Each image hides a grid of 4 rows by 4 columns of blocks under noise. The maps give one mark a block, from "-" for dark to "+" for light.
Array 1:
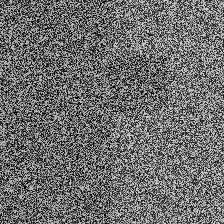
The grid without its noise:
- - + +
- - - +
- - + +
- - + +
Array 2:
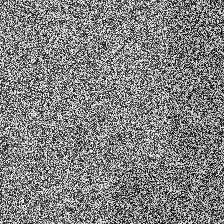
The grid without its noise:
+ + + -
+ + + -
+ + + -
+ + - -
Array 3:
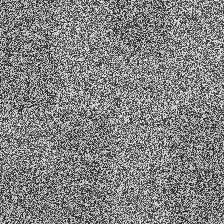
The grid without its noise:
- + - +
- + + +
+ - + -
- - + -
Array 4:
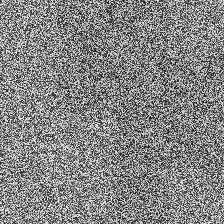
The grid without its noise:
+ - - +
+ - - -
+ + - -
+ + - +
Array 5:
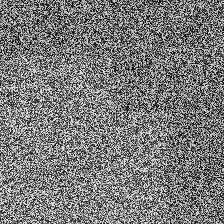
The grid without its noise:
- - - -
+ + - -
+ + + -
+ + + -
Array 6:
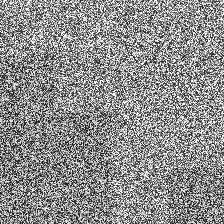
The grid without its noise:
+ + + +
- + + +
- - + +
- - + -
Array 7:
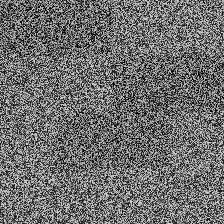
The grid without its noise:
- - + +
+ + - -
+ - - +
+ + + +
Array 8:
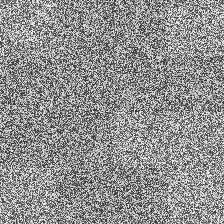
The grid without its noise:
+ - - +
- - - -
- - + +
+ - - +
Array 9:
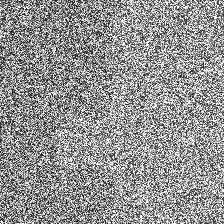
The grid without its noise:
- - + +
- - + +
- + + +
- - + +
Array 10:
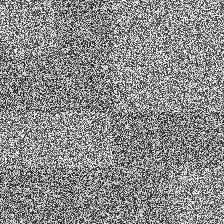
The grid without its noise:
+ - + +
- - + +
+ + - -
- - - +
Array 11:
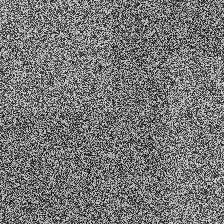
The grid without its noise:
+ + - -
+ + - +
- - - +
- - - +
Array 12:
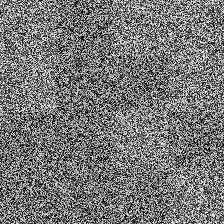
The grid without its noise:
+ - + +
+ - - +
- - + -
- - - +
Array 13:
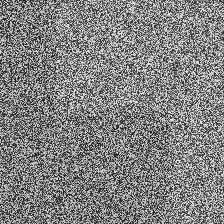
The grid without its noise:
- + + +
- + + +
- - - +
- - - +
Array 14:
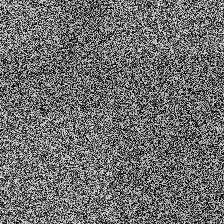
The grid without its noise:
+ - + +
- - - -
+ + - -
+ + - -
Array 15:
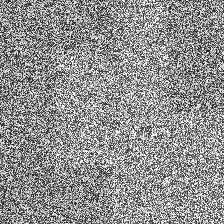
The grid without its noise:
- - + -
- + + -
- + + +
- - + +
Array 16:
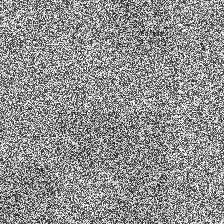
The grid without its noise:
+ + - +
+ + + +
+ - - +
- + - +
